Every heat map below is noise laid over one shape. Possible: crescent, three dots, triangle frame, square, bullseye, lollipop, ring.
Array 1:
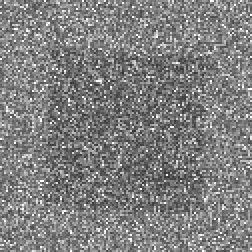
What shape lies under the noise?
square
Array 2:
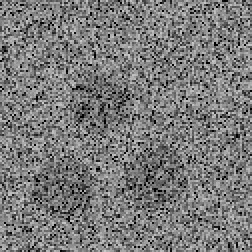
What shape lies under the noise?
three dots
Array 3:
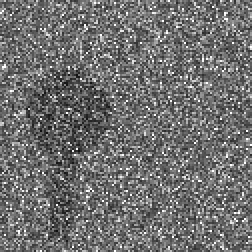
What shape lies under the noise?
lollipop
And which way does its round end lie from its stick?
up
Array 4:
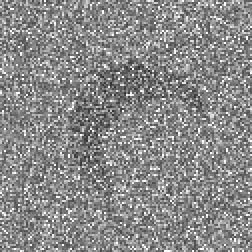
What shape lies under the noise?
crescent
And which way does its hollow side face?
down and right
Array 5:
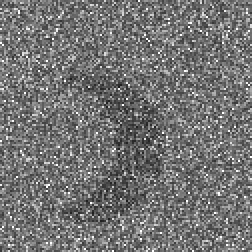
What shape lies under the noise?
crescent
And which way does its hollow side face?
left
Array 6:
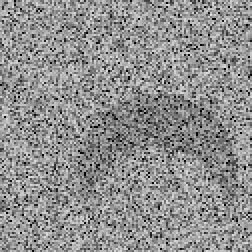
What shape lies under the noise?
crescent
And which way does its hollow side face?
down
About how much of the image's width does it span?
two thirds
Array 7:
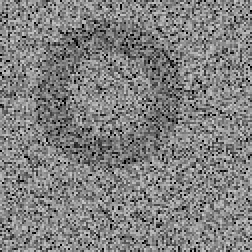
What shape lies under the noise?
ring
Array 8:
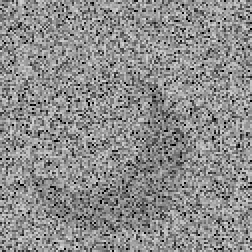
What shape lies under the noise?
crescent
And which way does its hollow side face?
up and left
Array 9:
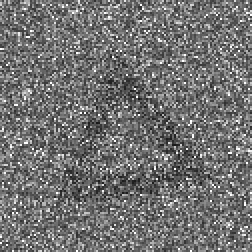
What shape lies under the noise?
triangle frame
